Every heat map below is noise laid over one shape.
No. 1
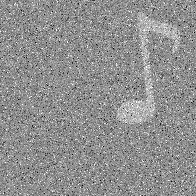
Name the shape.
musical note
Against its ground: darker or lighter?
lighter
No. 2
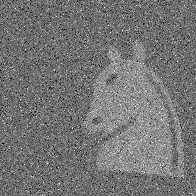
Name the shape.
chess knight
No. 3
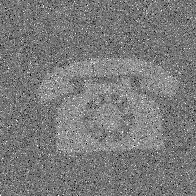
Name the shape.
telephone
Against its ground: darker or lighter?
lighter
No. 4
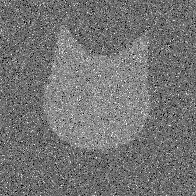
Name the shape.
cat's head
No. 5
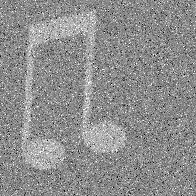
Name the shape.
pair of musical notes
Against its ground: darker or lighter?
lighter
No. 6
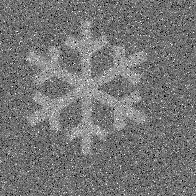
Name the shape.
snowflake
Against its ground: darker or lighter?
lighter
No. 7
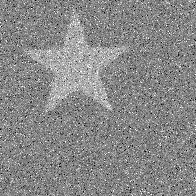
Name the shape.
star
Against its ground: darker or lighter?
lighter
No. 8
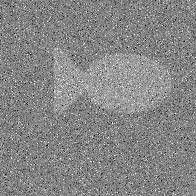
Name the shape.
fish
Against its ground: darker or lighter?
lighter
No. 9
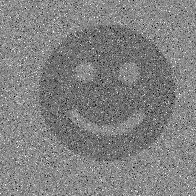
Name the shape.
smiling face
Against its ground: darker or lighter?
darker
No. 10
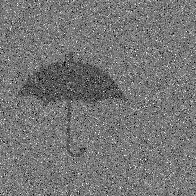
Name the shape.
umbrella
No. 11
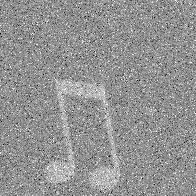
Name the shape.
pair of musical notes
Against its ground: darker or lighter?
lighter
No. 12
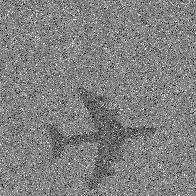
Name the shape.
airplane
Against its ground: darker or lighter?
darker
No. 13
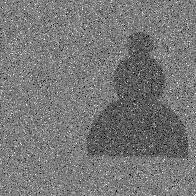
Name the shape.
chess pawn
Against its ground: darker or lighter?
darker
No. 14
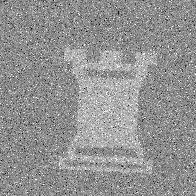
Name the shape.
chess rook
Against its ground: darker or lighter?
lighter
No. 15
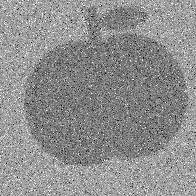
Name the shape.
apple
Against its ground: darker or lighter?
darker
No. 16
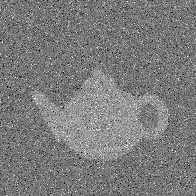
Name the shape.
teapot
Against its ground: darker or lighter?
lighter
